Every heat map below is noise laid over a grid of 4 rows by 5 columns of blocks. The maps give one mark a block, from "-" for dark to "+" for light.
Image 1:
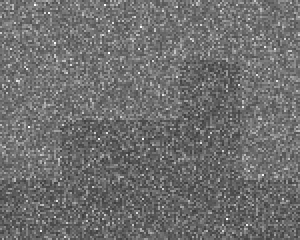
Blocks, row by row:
+ + + + +
+ + + - +
+ - - - +
- - - - -
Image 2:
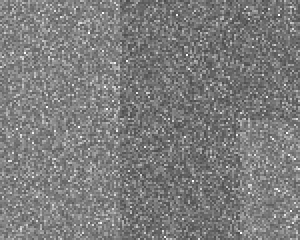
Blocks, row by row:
+ + - - -
+ + - - -
+ + - - +
+ + - - +
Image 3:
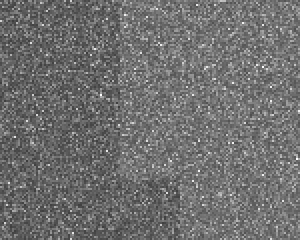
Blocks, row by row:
- - + + +
- - + + +
- - + + +
- - - + +
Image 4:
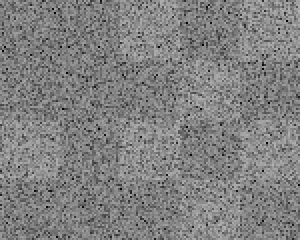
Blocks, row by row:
- - + - +
- - - + -
+ - + - +
- - - + -
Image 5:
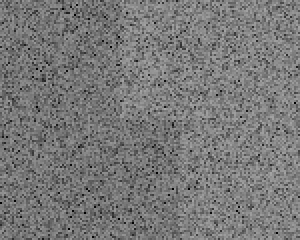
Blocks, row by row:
- - + + +
- - + + +
- - - + +
- - - + +
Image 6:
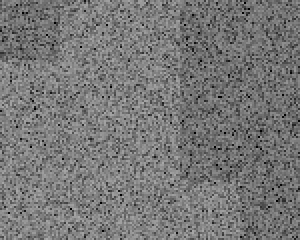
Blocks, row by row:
- + + - -
+ + + - -
+ + + - -
+ + + + -
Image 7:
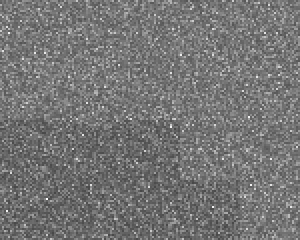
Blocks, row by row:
+ + + + +
+ + + + +
- - - + +
- - - - +
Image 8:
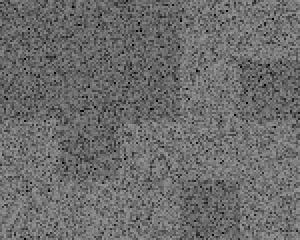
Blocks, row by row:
- - - + +
- - - + -
+ - + + +
+ + + - +
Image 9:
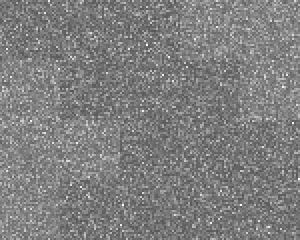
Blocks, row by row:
- - - + +
+ - - - +
+ + - - -
+ - - - -
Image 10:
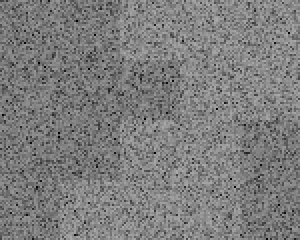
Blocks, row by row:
- - + + +
- - - + +
- - + + -
- + + + -
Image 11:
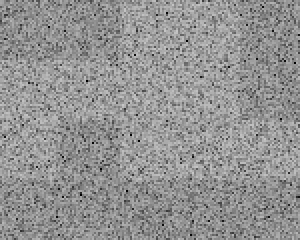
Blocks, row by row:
- - + + -
+ + + + -
+ - + + +
- - - - -
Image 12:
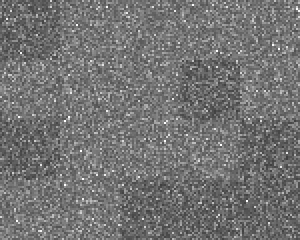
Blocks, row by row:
- + + + +
+ + + - +
- + + + -
+ + - - -
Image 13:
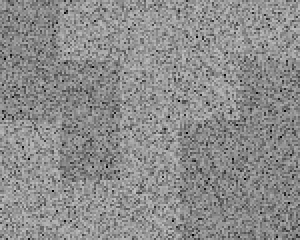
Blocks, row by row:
- + + + +
- - + + -
+ - + - -
+ + + - -
